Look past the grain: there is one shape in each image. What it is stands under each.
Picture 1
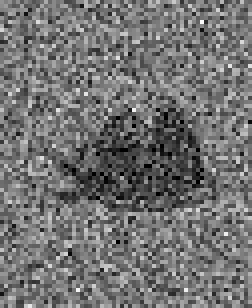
chess knight
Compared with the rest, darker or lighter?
darker
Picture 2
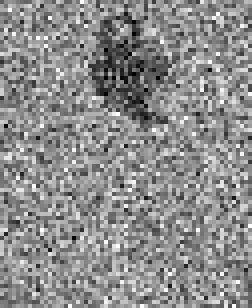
teapot
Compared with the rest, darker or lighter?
darker
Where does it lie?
top middle
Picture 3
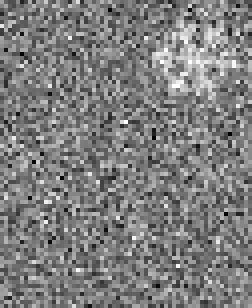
snowflake
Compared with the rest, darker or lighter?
lighter
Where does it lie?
top right
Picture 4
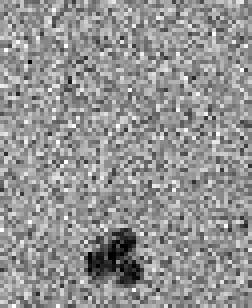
club
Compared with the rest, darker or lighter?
darker
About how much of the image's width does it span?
a quarter
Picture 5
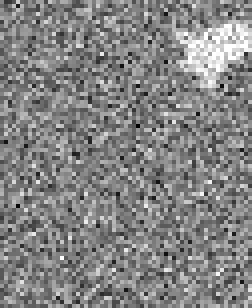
bell
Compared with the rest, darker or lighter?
lighter
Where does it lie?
top right
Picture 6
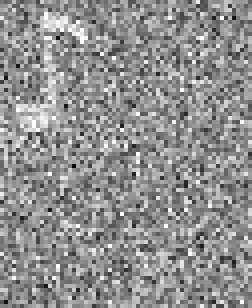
musical note
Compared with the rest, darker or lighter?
lighter
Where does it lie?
top left
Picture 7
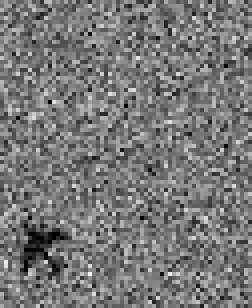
airplane
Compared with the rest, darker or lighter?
darker
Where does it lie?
bottom left
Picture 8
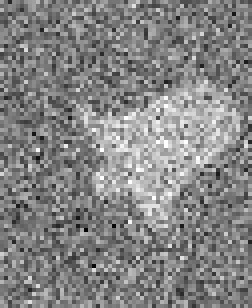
bell
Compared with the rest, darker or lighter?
lighter
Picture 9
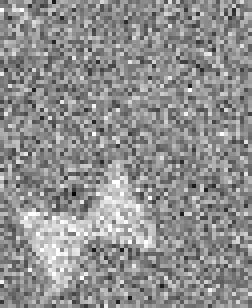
bow tie
